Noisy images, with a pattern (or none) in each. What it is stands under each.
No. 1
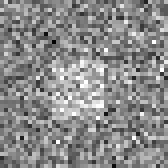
one block
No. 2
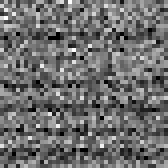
bands of rows
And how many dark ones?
5
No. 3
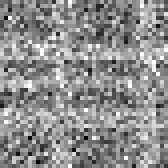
bands of rows crossing bands of columns
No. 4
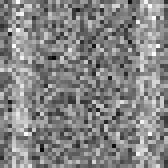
bands of columns
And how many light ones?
2
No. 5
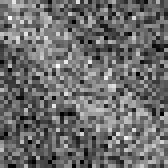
a diagonal band
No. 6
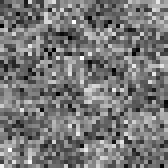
a checkerboard
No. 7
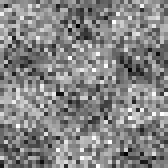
a checkerboard
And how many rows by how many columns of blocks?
4 by 3
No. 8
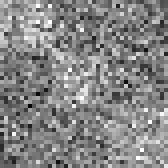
blocks along the diagonal
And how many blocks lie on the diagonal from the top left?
3
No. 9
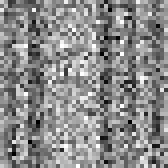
bands of columns
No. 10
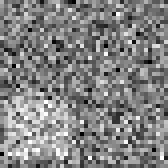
one block
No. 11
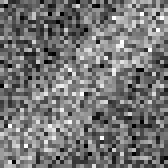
a diagonal band
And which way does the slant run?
bottom left to top right
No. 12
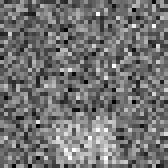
one block
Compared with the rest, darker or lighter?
lighter
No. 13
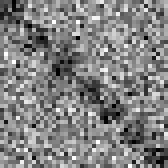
blocks along the diagonal
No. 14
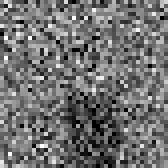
one block
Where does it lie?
bottom middle
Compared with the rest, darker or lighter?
darker
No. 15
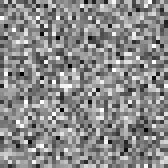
only noise
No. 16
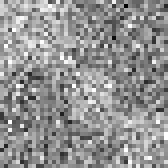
blocks along the diagonal
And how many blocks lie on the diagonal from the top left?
3
